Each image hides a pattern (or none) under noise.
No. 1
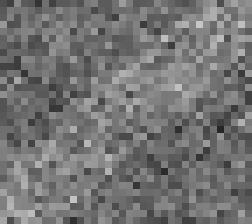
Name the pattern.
a diagonal band
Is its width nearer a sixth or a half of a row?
a half
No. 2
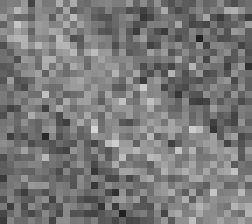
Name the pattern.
a diagonal band
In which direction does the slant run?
top left to bottom right
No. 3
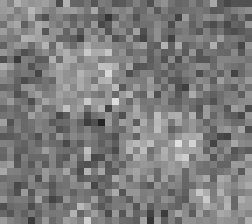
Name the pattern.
blocks along the diagonal
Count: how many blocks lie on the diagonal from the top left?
4
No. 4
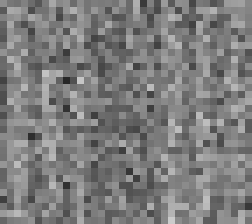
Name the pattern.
bands of columns
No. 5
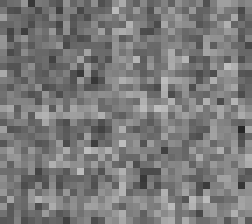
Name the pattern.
bands of rows crossing bands of columns
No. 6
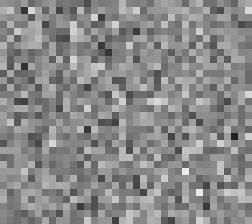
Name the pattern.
only noise
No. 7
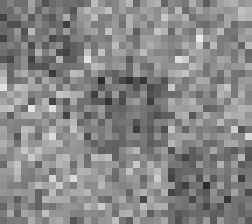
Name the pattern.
blocks along the diagonal
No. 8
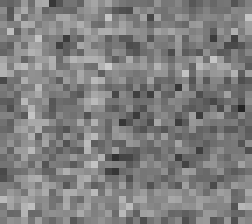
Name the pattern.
bands of rows crossing bands of columns
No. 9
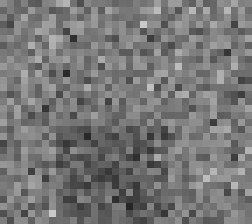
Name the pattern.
one block
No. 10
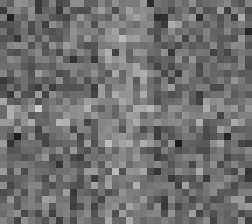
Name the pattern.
bands of rows crossing bands of columns
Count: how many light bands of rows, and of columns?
1 and 1
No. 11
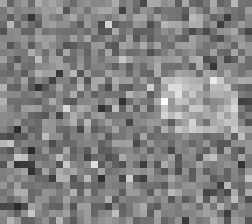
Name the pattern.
one block
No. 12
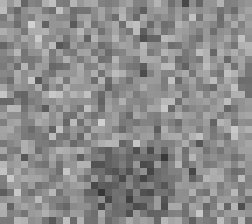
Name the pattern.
one block
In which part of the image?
bottom middle
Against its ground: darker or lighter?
darker
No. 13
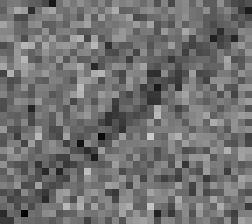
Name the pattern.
a diagonal band
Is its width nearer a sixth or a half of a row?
a sixth
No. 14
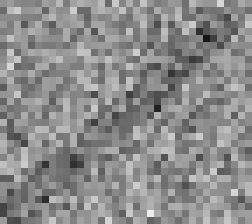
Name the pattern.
a diagonal band
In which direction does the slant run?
bottom left to top right
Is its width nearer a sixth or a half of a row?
a sixth
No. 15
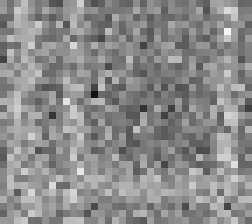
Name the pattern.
bands of rows crossing bands of columns
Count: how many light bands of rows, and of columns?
1 and 3
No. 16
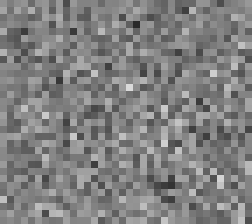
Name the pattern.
only noise
